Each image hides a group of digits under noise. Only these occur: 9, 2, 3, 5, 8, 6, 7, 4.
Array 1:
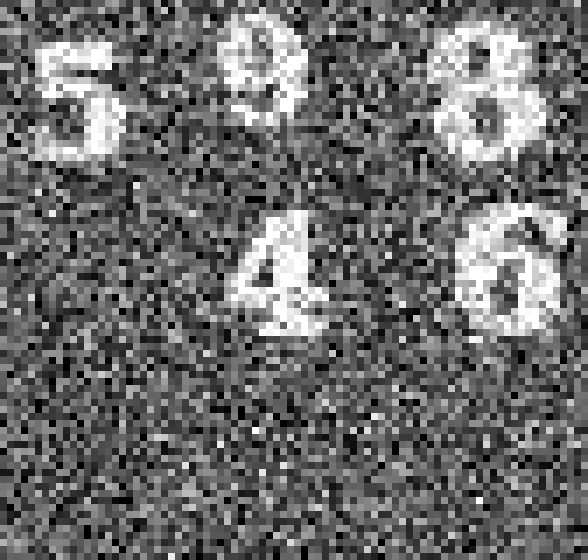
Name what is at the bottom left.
nothing
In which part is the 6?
middle right
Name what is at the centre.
4
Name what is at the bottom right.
nothing
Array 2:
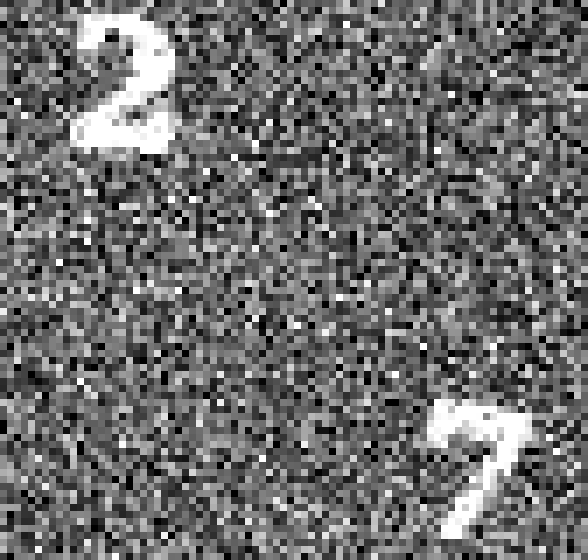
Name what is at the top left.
2
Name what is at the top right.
nothing
